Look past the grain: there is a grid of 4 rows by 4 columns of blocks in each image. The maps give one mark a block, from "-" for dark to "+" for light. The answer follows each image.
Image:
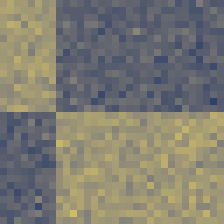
+---
+---
-+++
-+++
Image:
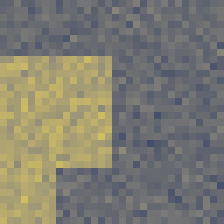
----
++--
++--
+---
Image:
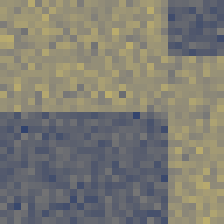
+++-
++++
---+
---+
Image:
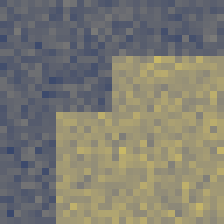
----
--++
-+++
-+++
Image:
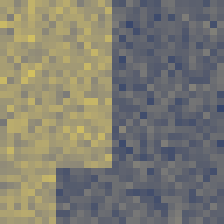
++--
++--
++--
+---
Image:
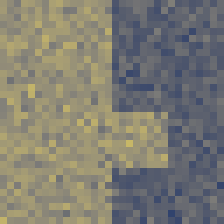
++--
++--
+++-
++--
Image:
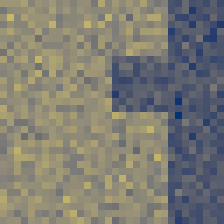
+++-
++--
+++-
+++-
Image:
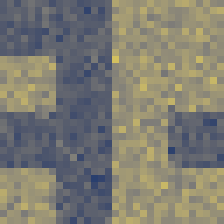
--++
+-++
--+-
+-++
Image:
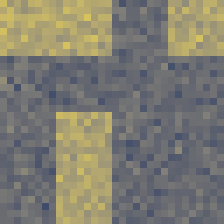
++-+
----
-+--
-+--
